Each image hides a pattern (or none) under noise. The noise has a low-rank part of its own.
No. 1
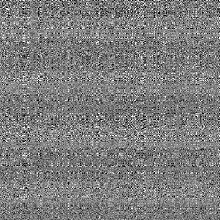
horizontal stripes
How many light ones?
4
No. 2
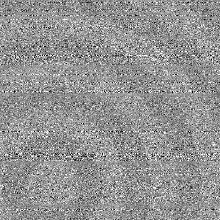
rings round one point
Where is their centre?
bottom left
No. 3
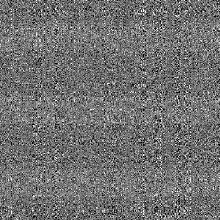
horizontal stripes
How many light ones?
3
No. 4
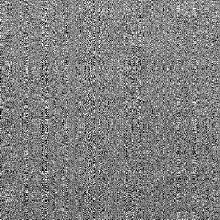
a smooth slope
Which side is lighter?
top
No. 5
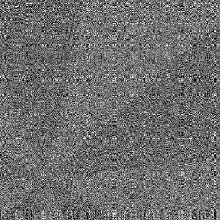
spokes from one point
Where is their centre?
bottom left
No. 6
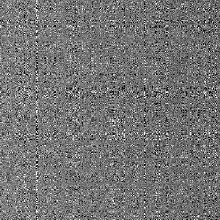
a smooth slope
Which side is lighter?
left
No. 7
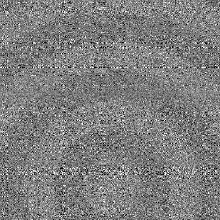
rings round one point
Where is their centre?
bottom middle
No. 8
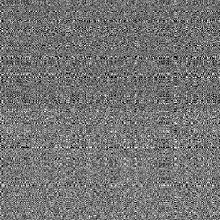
a sharp edge
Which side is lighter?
bottom
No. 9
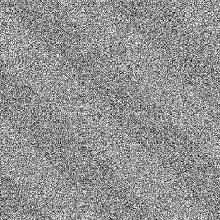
diagonal stripes
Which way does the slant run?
top left to bottom right
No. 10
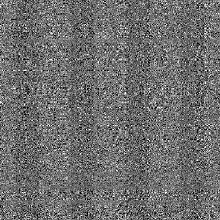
vertical stripes
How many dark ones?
4
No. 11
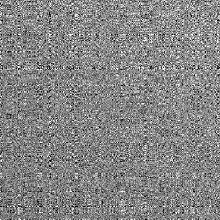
a smooth slope
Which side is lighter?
top right
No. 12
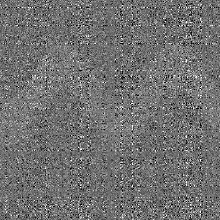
a wavy band
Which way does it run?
left to right
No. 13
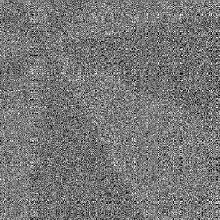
spokes from one point
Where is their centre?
top left
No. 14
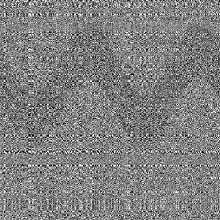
a wavy band
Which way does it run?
left to right
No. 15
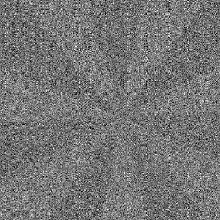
spokes from one point
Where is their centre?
centre
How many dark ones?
7
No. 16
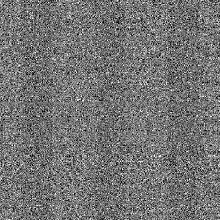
vertical stripes
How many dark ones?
3
